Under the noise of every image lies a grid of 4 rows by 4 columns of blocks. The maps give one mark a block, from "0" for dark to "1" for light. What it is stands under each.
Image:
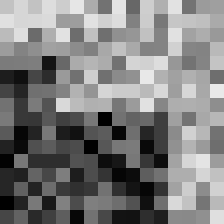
1111
0111
0001
0001
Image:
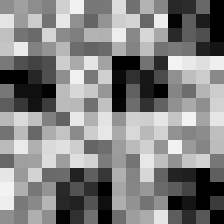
1110
0101
1111
1010
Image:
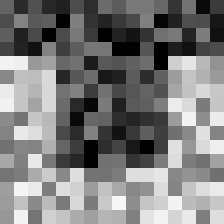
0000
1001
1001
1111
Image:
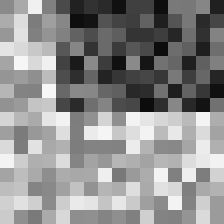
1000
1000
1111
1111
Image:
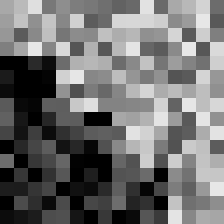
1111
0111
0011
0001
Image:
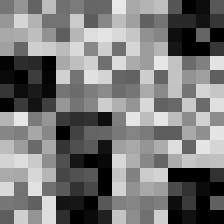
1110
0111
1011
1010
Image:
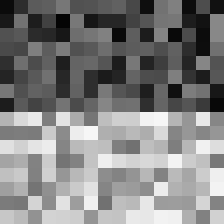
0000
0000
1111
1111
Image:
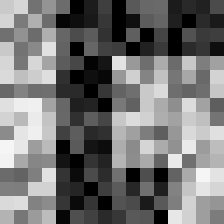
1000
1011
1011
1001
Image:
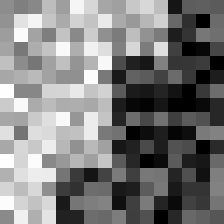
1110
1100
1100
1000
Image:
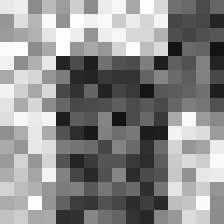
1110
1000
1001
1001
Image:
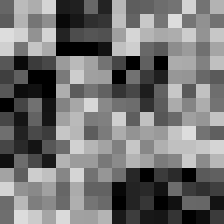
1011
0101
0111
1100
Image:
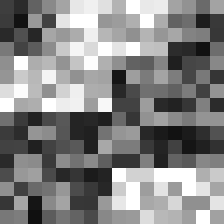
0110
1100
0000
0011
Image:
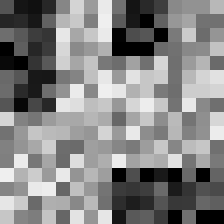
0101
0111
1111
1100
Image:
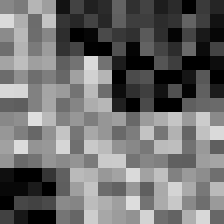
1000
1100
1111
0111
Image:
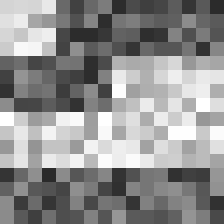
1000
0011
1111
0000
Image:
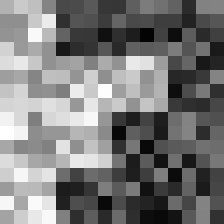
1000
1110
1100
1000
